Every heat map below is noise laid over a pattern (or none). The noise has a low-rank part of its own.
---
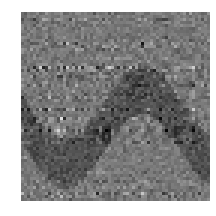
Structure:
a wavy band
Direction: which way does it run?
left to right
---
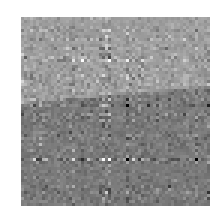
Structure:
a sharp edge
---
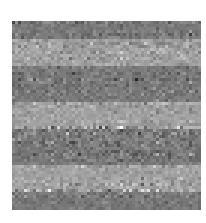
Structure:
horizontal stripes
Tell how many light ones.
3
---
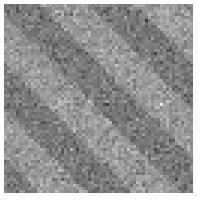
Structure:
diagonal stripes
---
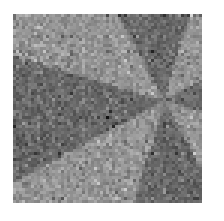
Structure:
spokes from one point
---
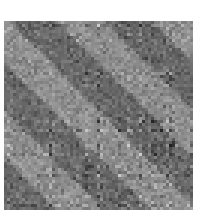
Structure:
diagonal stripes
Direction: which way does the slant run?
top left to bottom right
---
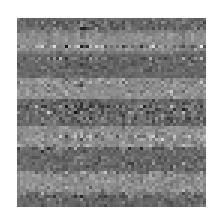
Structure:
horizontal stripes
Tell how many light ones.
4
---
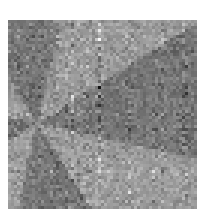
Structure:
spokes from one point
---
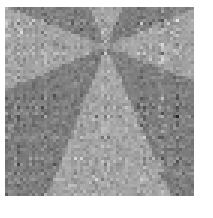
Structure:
spokes from one point
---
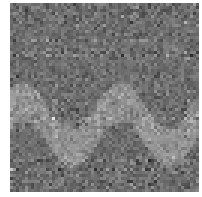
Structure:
a wavy band
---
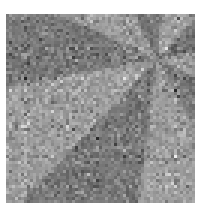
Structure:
spokes from one point
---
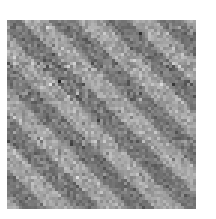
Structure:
diagonal stripes
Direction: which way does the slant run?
top left to bottom right
